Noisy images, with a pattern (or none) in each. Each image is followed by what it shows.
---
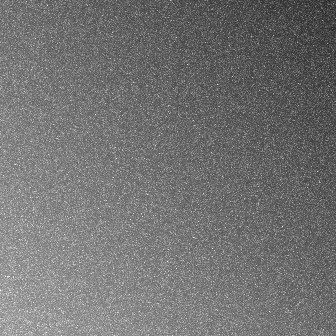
a smooth slope
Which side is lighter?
bottom left
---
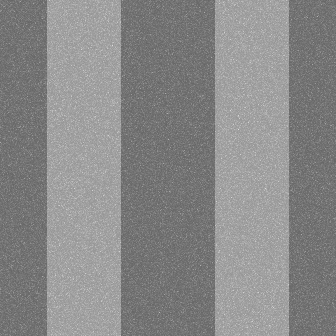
vertical stripes
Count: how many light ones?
2
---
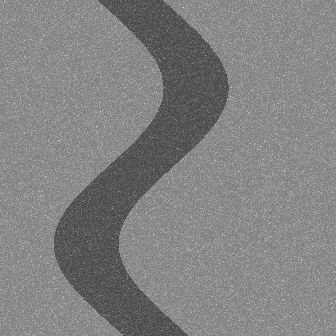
a wavy band
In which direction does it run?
top to bottom
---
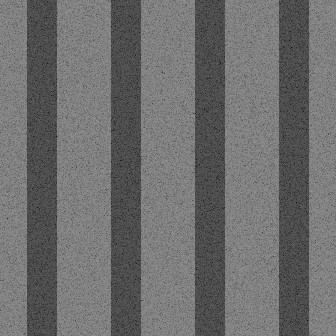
vertical stripes
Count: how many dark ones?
4
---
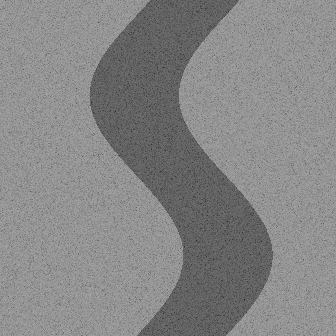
a wavy band
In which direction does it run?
top to bottom
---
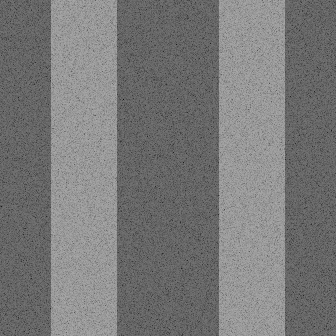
vertical stripes
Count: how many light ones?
2
